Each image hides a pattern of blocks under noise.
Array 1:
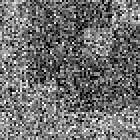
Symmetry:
mirrored about the diagonal from the bottom left
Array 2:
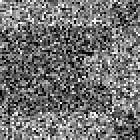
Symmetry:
top and bottom mirror each other
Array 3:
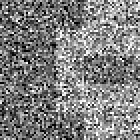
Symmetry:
top and bottom mirror each other
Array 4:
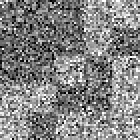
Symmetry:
mirrored about the diagonal from the top left
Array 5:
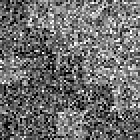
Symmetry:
mirrored about the diagonal from the bottom left
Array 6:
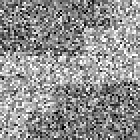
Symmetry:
the same after a half turn
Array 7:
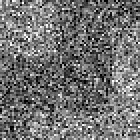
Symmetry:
mirrored about the diagonal from the top left
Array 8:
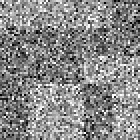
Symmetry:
no symmetry
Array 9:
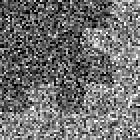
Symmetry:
mirrored about the diagonal from the top left
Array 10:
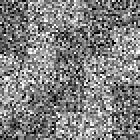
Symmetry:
the same after a half turn
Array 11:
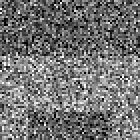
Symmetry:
left and right mirror each other
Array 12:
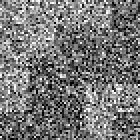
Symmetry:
mirrored about the diagonal from the top left
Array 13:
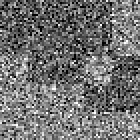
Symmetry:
no symmetry
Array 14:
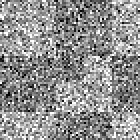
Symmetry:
mirrored about the diagonal from the top left
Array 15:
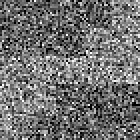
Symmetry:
the same after a half turn
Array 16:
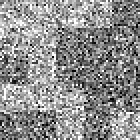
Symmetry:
no symmetry
